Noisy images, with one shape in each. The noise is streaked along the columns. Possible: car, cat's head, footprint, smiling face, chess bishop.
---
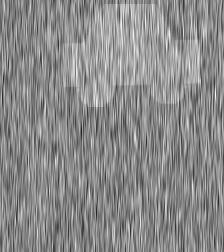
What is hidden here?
light car
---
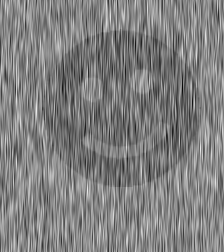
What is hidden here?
dark smiling face
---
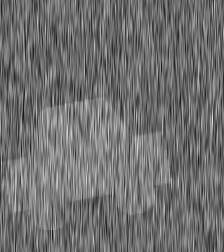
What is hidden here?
light car
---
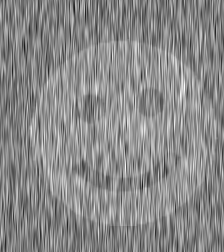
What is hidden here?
light smiling face
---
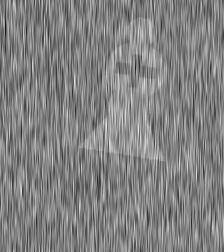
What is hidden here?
light chess bishop
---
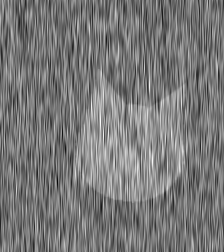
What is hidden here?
light cat's head
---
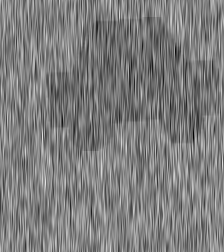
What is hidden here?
dark car
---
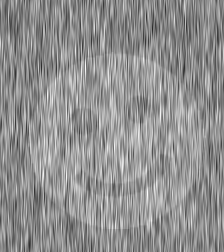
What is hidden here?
light smiling face
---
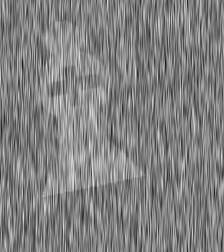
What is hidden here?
light chess bishop
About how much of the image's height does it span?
two thirds
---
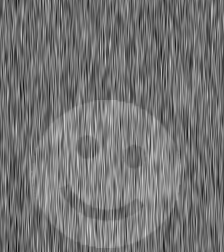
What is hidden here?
light smiling face
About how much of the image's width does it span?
two thirds
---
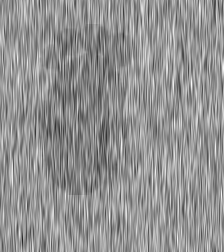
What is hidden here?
dark footprint
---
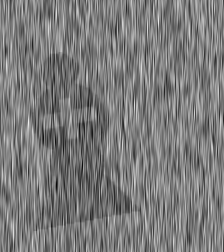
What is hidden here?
dark chess bishop
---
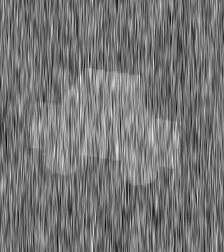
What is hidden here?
light car
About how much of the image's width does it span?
two thirds
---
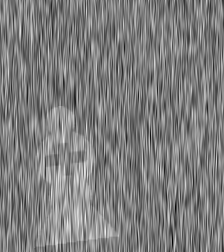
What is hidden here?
light chess bishop
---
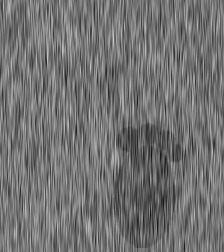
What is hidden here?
dark footprint
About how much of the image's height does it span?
half
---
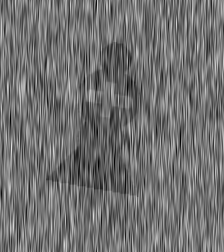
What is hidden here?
dark chess bishop
